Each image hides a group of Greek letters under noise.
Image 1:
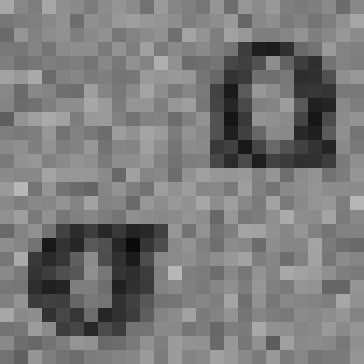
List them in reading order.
top right: omega; bottom left: sigma
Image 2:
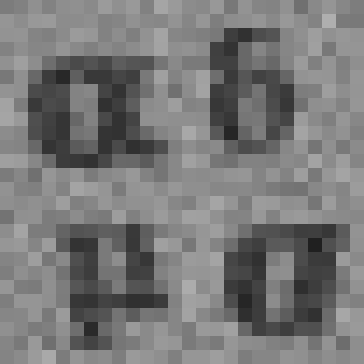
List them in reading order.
top left: alpha; top right: delta; bottom left: mu; bottom right: sigma
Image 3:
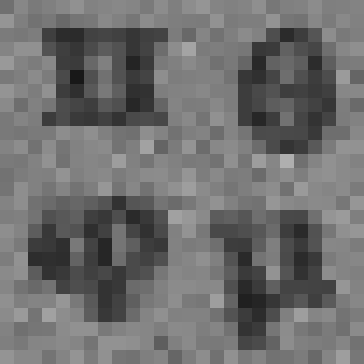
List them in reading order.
top left: pi; top right: theta; bottom left: phi; bottom right: mu
